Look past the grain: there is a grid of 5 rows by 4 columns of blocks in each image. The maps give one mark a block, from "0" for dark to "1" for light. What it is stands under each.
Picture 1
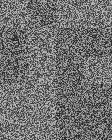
1 0 1 1
0 1 0 0
0 1 0 1
1 1 0 0
1 1 0 0
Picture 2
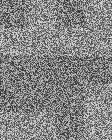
0 1 0 1
1 1 1 1
0 0 0 0
0 0 0 1
1 1 0 1
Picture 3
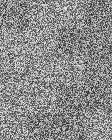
0 1 1 0
1 1 0 0
1 1 1 0
1 1 0 0
1 0 0 1
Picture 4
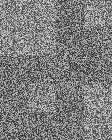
1 1 0 1
1 1 0 0
0 0 0 0
0 1 0 1
0 0 0 1
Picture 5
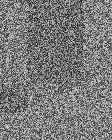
1 0 0 1
1 0 0 1
1 0 0 1
0 1 1 1
1 1 1 1
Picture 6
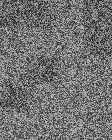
0 0 1 0
1 1 1 0
1 0 1 1
0 1 1 1
1 1 1 1
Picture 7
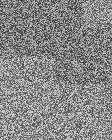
0 0 0 1
0 0 0 0
1 1 0 0
1 1 1 1
1 1 1 1
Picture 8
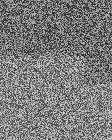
0 0 0 0
0 0 0 0
1 1 1 0
1 1 1 1
1 1 1 1
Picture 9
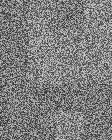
0 1 0 1
0 1 1 1
0 1 1 1
0 0 0 0
0 0 1 0
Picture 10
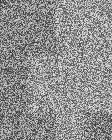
0 0 1 1
0 0 1 1
0 1 1 1
0 1 1 1
0 0 1 0
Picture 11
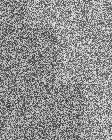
0 1 1 1
0 0 1 1
0 0 1 1
0 0 0 1
0 0 0 1
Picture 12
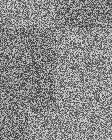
1 1 0 0
0 0 1 1
0 0 1 1
0 0 1 1
0 1 1 1
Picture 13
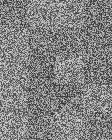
0 1 1 0
1 0 0 0
1 0 1 0
1 0 0 1
1 0 1 0
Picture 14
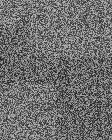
1 1 1 1
0 1 1 1
0 0 0 0
1 1 0 0
1 1 0 0
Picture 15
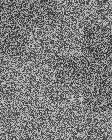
0 0 1 1
0 1 1 0
1 1 0 0
1 1 1 0
1 1 1 1
